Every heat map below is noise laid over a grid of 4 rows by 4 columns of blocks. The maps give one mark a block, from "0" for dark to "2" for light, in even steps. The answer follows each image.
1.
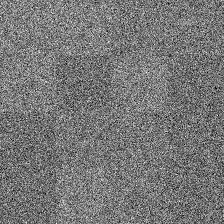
2211
2020
0110
0210
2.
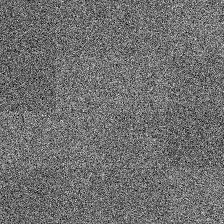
0112
0221
2210
0112
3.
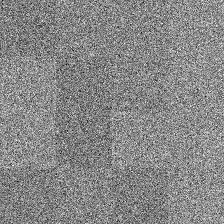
0112
2012
2022
0102
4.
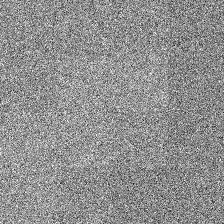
1110
1220
2210
2100
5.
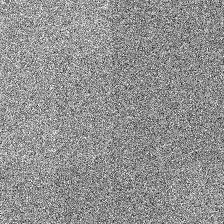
2200
2100
2100
1001
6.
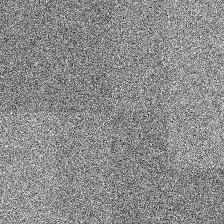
0012
0012
2102
2100
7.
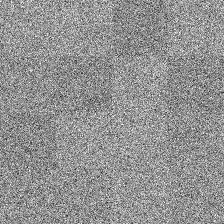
2202
1020
0221
1121
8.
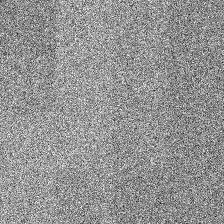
0210
1210
2210
2100
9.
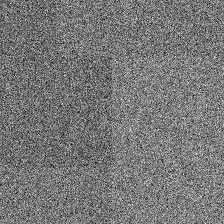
0111
0022
0022
1122
